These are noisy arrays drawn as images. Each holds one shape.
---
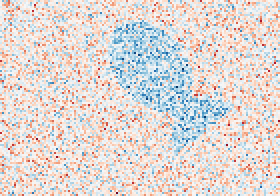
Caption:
blue fish
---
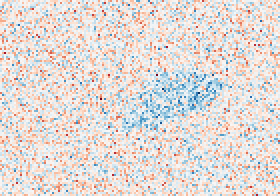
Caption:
blue umbrella
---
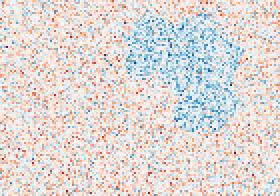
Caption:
blue car
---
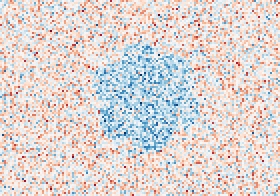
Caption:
blue flower
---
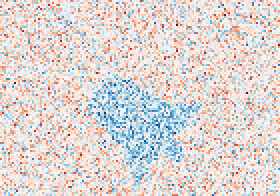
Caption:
blue bell
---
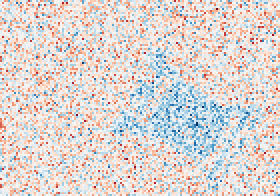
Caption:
blue chess rook
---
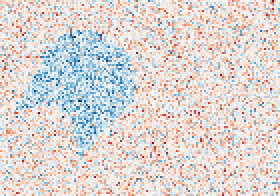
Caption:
blue cat's head
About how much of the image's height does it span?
two thirds
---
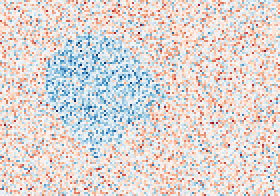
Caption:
blue ghost
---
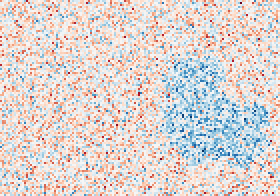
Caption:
blue car
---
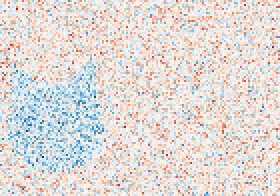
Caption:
blue cat's head
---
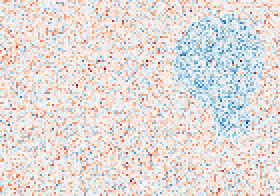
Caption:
blue light bulb
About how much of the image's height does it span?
two thirds
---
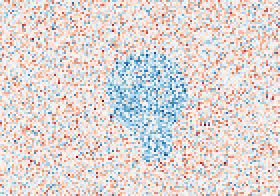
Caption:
blue light bulb
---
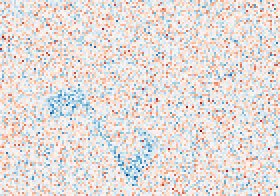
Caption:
blue musical note
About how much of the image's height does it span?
half
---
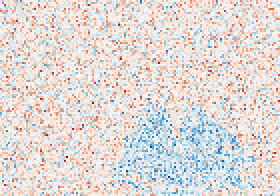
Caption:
blue chess knight
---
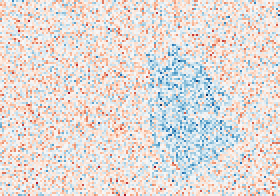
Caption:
blue chess knight
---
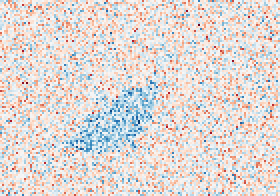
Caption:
blue umbrella
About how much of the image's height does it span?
half
